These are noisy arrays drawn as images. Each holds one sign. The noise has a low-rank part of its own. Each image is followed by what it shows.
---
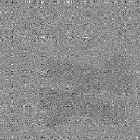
not-equal sign
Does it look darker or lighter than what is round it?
darker
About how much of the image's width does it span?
two thirds
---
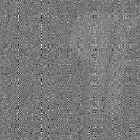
pilcrow
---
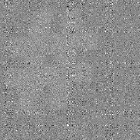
hash sign
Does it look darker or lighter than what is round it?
lighter
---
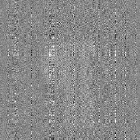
pilcrow
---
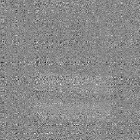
equals sign
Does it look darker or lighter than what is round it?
lighter
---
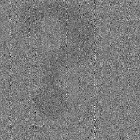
question mark
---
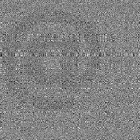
at sign
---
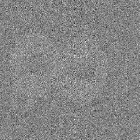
infinity sign
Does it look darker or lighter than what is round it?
lighter
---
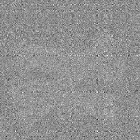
not-equal sign
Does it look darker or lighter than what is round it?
lighter
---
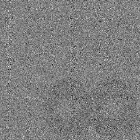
infinity sign
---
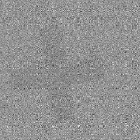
plus sign
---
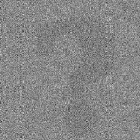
question mark
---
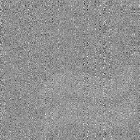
approximately sign
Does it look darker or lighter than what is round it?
lighter
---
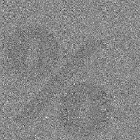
percent sign
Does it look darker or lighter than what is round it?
darker
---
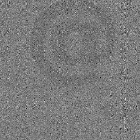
at sign
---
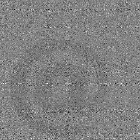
at sign
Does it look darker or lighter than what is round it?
darker
